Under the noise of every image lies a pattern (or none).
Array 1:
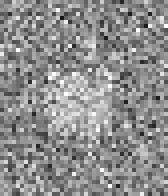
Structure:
one block
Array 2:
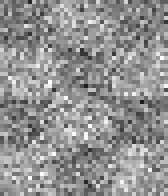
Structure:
a checkerboard
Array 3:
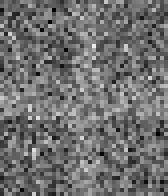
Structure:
bands of rows crossing bands of columns
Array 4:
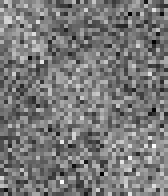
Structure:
blocks along the diagonal
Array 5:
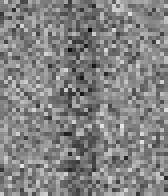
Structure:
one band of columns
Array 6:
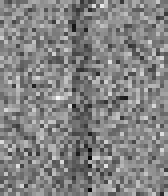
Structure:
one band of columns
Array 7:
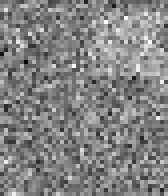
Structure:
one block
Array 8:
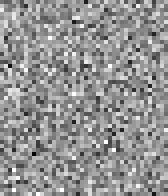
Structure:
only noise
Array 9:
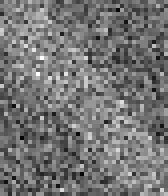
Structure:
a diagonal band
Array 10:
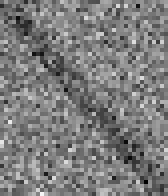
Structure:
a diagonal band
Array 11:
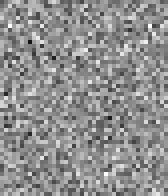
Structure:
only noise
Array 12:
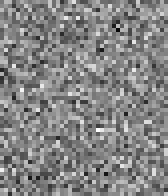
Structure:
only noise
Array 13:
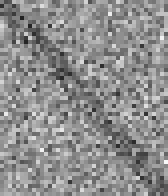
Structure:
a diagonal band
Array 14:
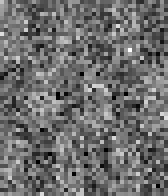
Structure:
a checkerboard
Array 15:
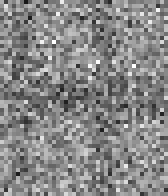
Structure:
bands of rows crossing bands of columns
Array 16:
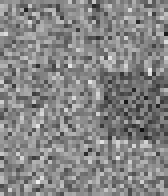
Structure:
one block
